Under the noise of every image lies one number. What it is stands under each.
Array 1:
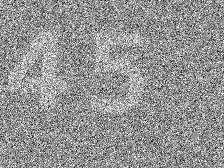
45
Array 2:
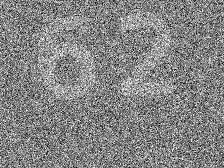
62
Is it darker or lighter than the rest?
lighter
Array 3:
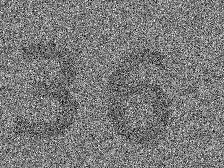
36
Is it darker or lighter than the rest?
darker
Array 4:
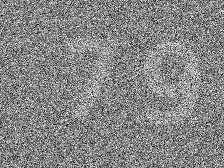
79
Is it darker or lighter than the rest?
lighter
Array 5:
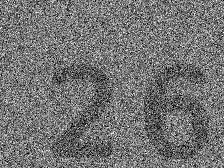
26
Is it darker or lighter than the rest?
darker
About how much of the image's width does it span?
two thirds
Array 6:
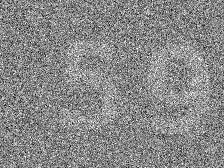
59
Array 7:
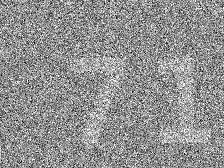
71
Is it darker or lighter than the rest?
lighter
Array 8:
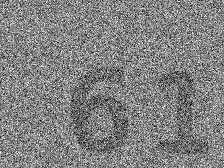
61
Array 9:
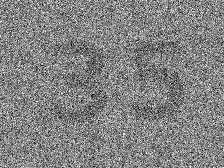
35
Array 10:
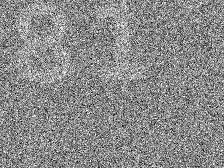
81
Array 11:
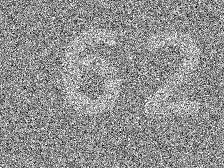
62
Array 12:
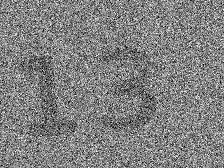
13
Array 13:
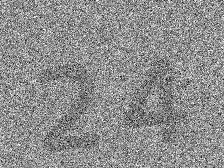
24
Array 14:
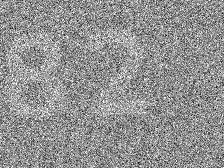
82
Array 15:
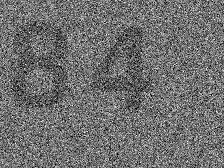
84
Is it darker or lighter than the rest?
darker
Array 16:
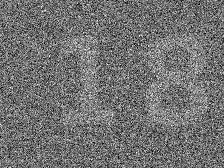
18
